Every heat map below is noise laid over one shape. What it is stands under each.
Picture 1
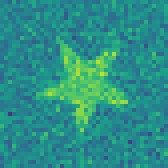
light star
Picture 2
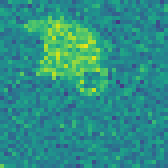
light teapot
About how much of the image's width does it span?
half
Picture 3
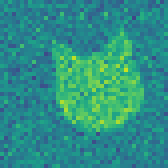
light cat's head
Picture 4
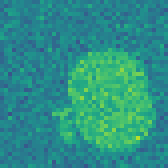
light apple
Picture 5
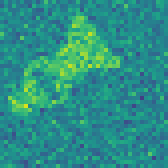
light chess bishop
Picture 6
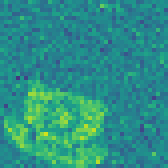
light telephone
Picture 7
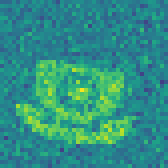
light telephone
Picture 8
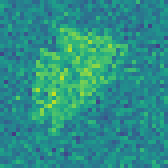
light chess knight
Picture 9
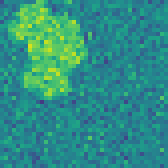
light car
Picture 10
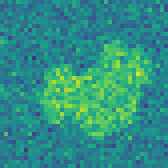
light car
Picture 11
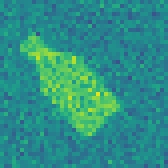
light bottle
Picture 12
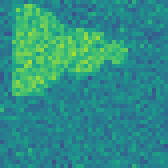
light chess pawn
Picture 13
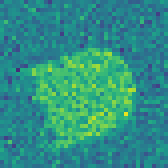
light ghost
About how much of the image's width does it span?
two thirds
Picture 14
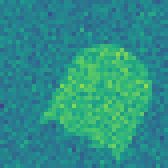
light ghost
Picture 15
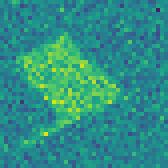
light flag
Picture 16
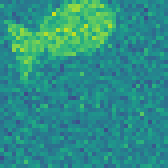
light fish
